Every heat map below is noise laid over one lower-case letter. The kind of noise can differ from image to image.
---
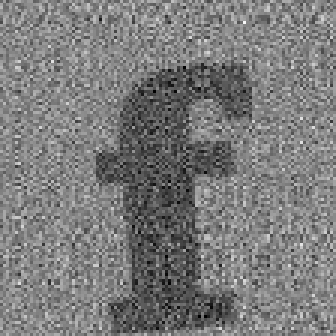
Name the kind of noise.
low rank plus noise
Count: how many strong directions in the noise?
three or four
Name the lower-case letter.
f
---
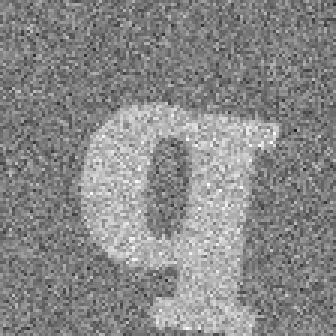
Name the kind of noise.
independent entries
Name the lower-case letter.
q
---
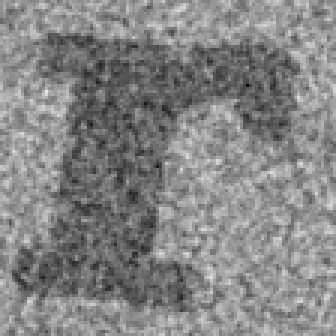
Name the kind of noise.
blotchy
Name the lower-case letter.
r
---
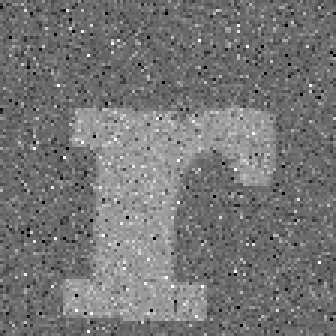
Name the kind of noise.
heavy tails
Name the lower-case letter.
r
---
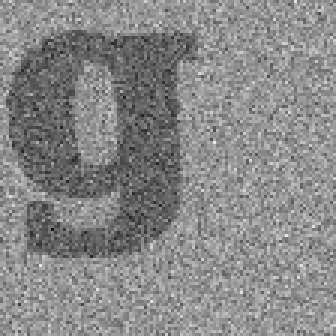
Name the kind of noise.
independent entries
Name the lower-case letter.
g
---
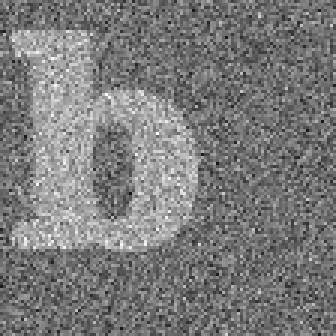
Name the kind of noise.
independent entries
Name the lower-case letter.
b
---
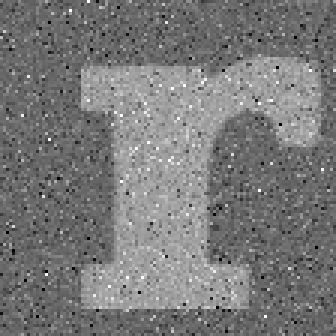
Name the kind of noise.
heavy tails
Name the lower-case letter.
r
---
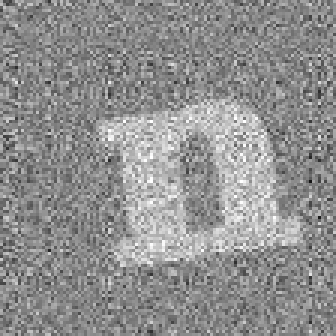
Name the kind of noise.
low rank plus noise
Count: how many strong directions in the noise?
three or four
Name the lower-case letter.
n
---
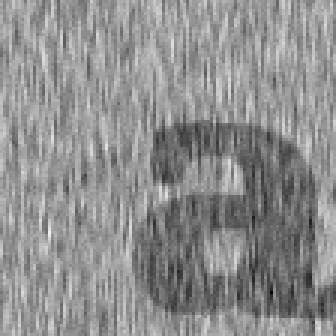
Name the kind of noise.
streaked along the columns
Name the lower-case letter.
a
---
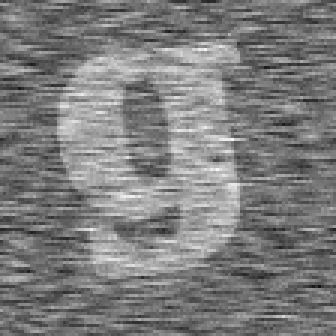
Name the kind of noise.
streaked along the rows
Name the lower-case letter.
g
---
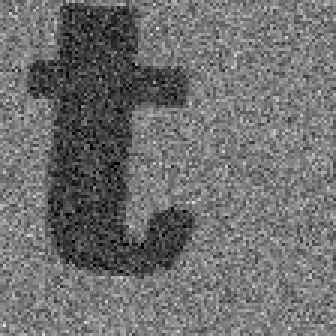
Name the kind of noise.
independent entries
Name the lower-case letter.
t
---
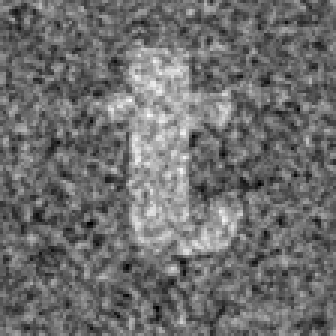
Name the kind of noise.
blotchy
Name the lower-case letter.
t
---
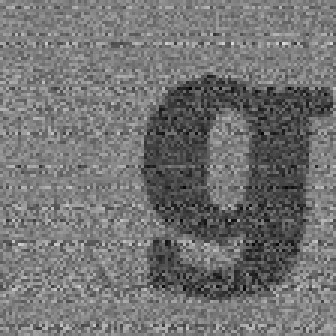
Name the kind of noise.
rows of uneven size
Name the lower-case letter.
g
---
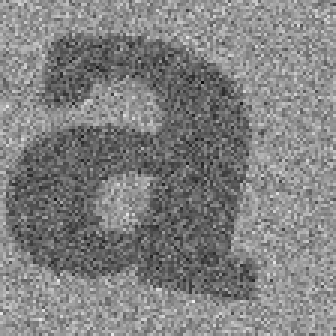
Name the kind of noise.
independent entries
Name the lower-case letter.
a
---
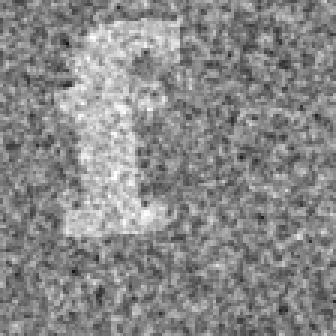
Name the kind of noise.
blotchy
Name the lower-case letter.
f
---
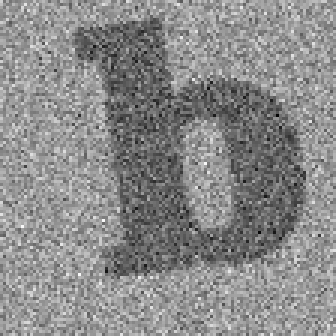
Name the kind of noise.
independent entries
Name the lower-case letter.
b
